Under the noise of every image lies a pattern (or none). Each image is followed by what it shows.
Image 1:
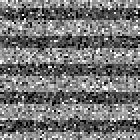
horizontal stripes
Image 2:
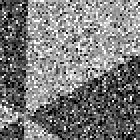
spokes from one point
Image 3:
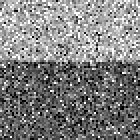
a sharp edge
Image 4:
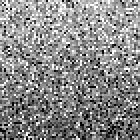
a smooth slope
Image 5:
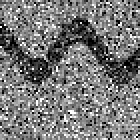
a wavy band
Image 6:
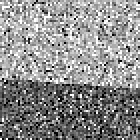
a sharp edge
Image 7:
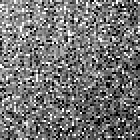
a smooth slope
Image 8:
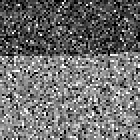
a sharp edge
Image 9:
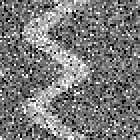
a wavy band
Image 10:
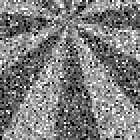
spokes from one point
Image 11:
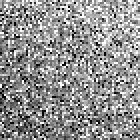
a smooth slope
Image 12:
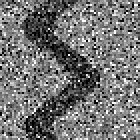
a wavy band
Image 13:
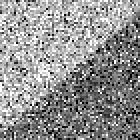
a sharp edge
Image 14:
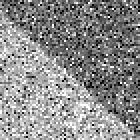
a sharp edge
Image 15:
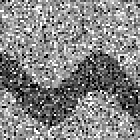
a wavy band
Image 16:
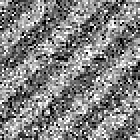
diagonal stripes
